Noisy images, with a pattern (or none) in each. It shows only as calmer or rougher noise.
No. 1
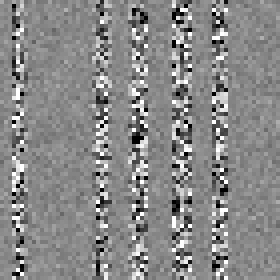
bands of columns
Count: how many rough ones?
5
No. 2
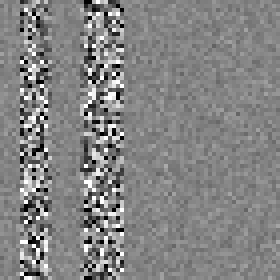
bands of columns
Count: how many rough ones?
2
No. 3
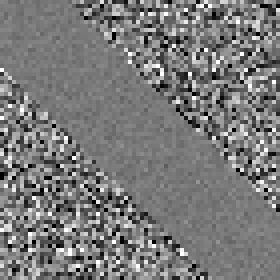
a diagonal band
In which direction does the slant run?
top left to bottom right
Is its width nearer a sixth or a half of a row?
a half
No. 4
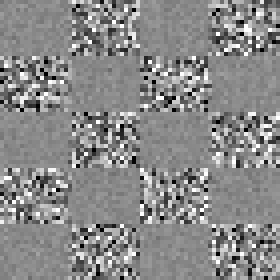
a checkerboard
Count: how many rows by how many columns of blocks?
5 by 4
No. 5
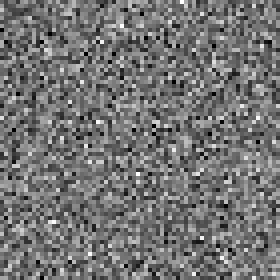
only noise
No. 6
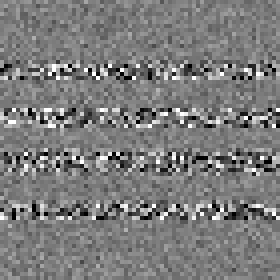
bands of rows
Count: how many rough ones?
4
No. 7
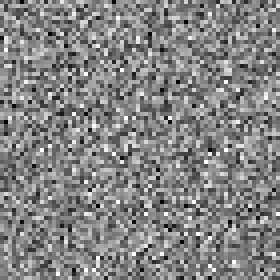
only noise
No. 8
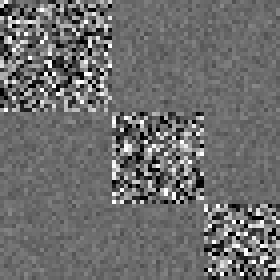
blocks along the diagonal
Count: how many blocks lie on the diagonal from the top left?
3
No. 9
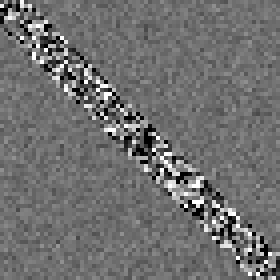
a diagonal band
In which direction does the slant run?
top left to bottom right
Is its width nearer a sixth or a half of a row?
a sixth
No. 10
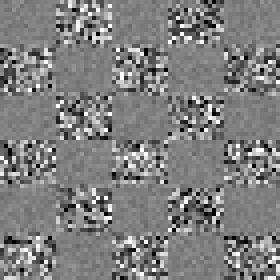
a checkerboard
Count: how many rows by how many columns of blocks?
6 by 5
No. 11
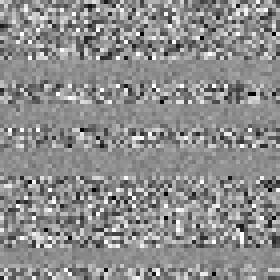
bands of rows
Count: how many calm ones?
4
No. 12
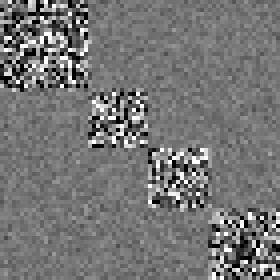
blocks along the diagonal
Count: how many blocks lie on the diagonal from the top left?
4
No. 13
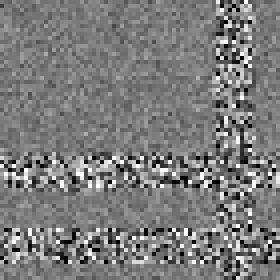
bands of rows crossing bands of columns
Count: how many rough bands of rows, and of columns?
2 and 1
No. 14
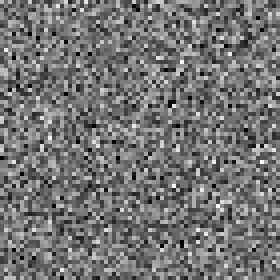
only noise
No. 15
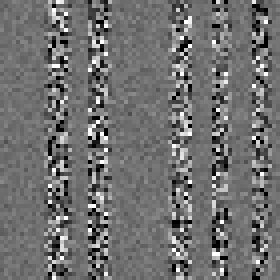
bands of columns
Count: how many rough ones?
5
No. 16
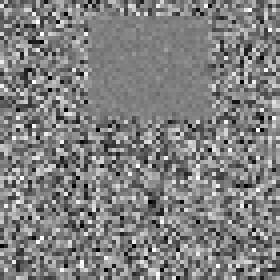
one block
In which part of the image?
top middle
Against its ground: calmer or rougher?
calmer
